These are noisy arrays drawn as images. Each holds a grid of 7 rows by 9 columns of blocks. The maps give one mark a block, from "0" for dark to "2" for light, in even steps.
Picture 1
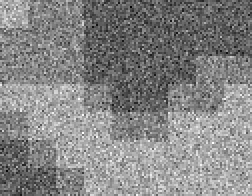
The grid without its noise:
2 1 1 0 0 0 0 0 0
1 1 1 0 0 0 0 0 0
1 1 1 0 0 0 0 1 1
2 2 2 1 0 0 1 1 2
1 2 2 2 1 1 2 2 2
0 1 2 2 2 2 2 2 2
0 0 1 2 2 2 2 2 2
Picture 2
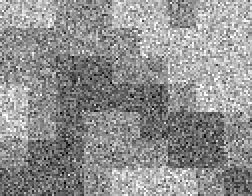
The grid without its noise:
2 2 1 1 2 2 1 2 2
1 1 1 1 1 2 2 2 2
1 1 0 0 1 1 2 2 2
2 1 0 0 0 0 1 2 2
2 1 0 1 1 0 0 0 1
1 0 0 1 1 1 0 0 1
0 0 0 1 2 2 2 1 0
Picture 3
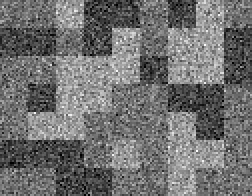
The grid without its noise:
1 1 2 0 0 1 0 2 1
0 0 1 0 2 1 2 2 0
1 1 2 2 2 0 2 2 0
1 0 2 2 1 1 0 0 1
1 2 2 1 1 1 2 0 1
0 0 0 1 2 1 2 2 1
1 1 0 0 1 1 2 1 1
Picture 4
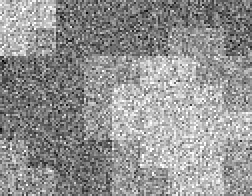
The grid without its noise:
2 2 0 0 0 0 0 0 0
2 1 0 0 0 0 1 1 0
0 0 0 1 1 2 2 1 1
0 0 0 1 2 2 2 2 1
0 0 0 1 2 2 2 2 2
1 0 0 0 1 2 2 2 1
1 1 0 0 1 1 2 2 1
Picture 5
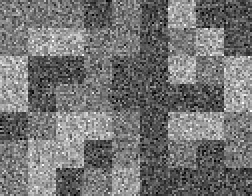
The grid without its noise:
1 1 1 0 1 0 2 0 0
1 2 2 1 1 0 1 2 0
2 0 0 1 0 0 2 1 2
2 0 1 1 0 0 0 0 2
0 1 2 2 1 0 2 2 1
1 2 2 0 1 0 1 0 1
1 2 0 1 2 0 0 0 0
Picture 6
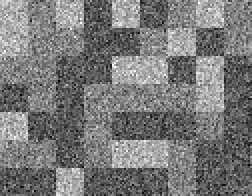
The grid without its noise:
2 1 2 0 2 0 1 2 1
2 1 1 0 0 1 2 0 1
1 1 0 0 2 2 0 2 0
0 1 0 1 1 1 1 2 0
2 0 0 1 0 0 0 1 0
1 1 0 1 2 2 1 0 0
0 0 2 0 0 0 1 0 0
